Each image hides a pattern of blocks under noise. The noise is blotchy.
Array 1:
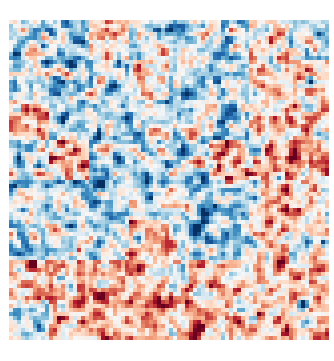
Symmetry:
mirrored about the diagonal from the top left
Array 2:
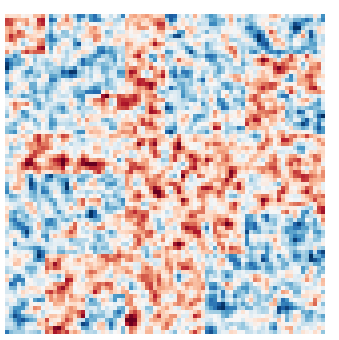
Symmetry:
mirrored about the diagonal from the top left
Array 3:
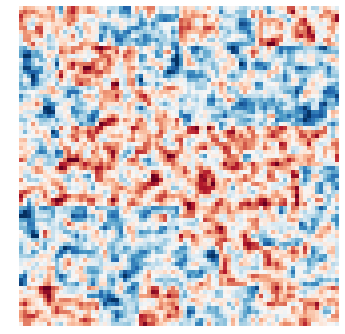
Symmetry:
the same after a half turn
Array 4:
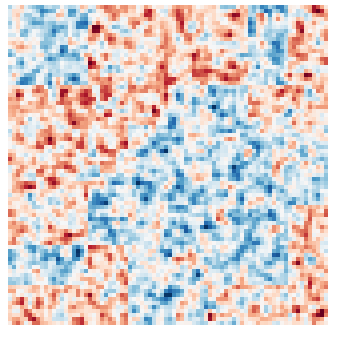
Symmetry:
mirrored about the diagonal from the top left
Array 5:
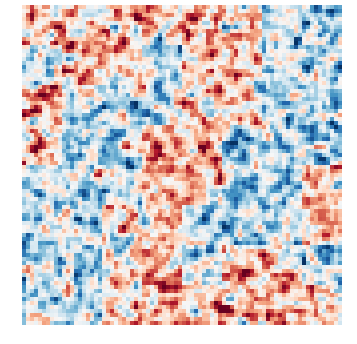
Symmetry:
the same after a half turn
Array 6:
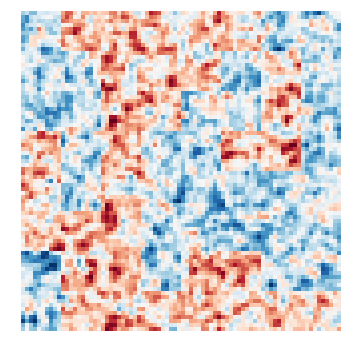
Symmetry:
no symmetry
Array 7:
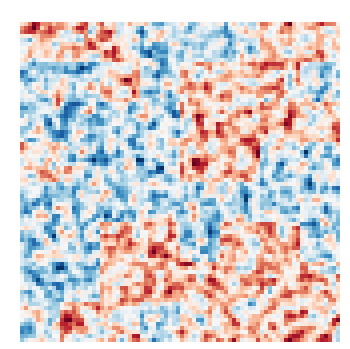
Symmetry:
no symmetry
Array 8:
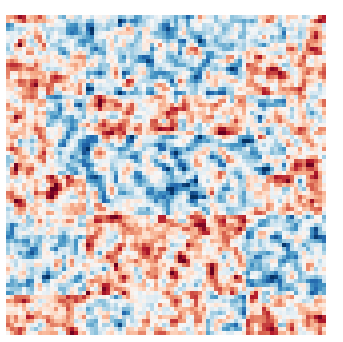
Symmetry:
left and right mirror each other
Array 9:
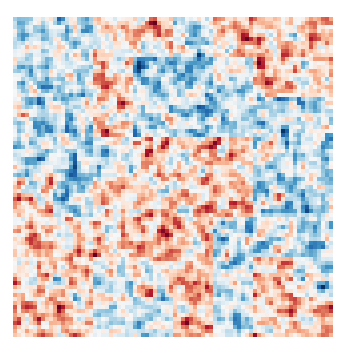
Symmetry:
no symmetry
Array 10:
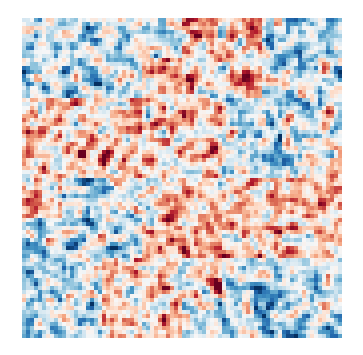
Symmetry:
the same after a half turn
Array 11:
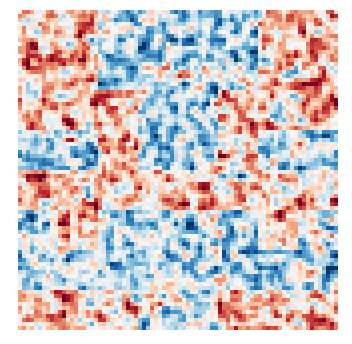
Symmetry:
left and right mirror each other
